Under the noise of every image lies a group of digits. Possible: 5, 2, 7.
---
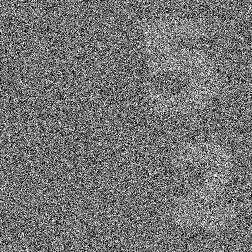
top right: light 5; bottom right: light 2
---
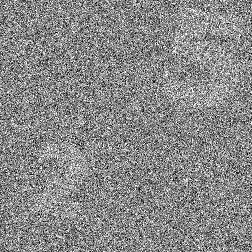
top right: light 5; bottom left: light 2
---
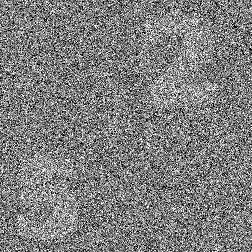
top right: light 2; bottom left: light 5
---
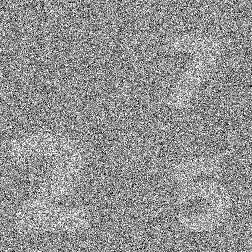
top right: light 7; bottom left: light 2; bottom right: light 5
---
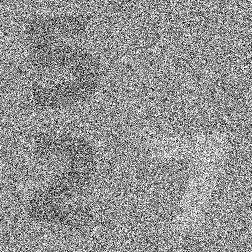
top left: dark 5; bottom left: dark 2; bottom right: light 7
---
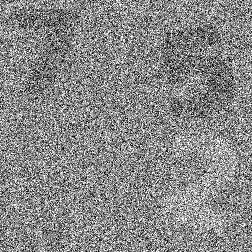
top left: dark 7; top right: dark 5; bottom right: light 2
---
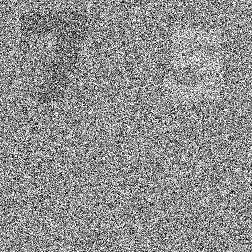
top left: dark 7; top right: light 5
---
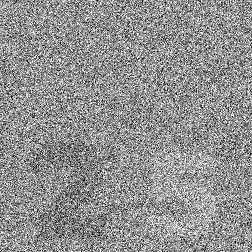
bottom left: dark 2; bottom right: light 5
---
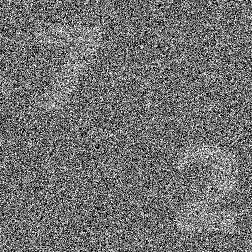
top left: light 7; bottom right: light 2
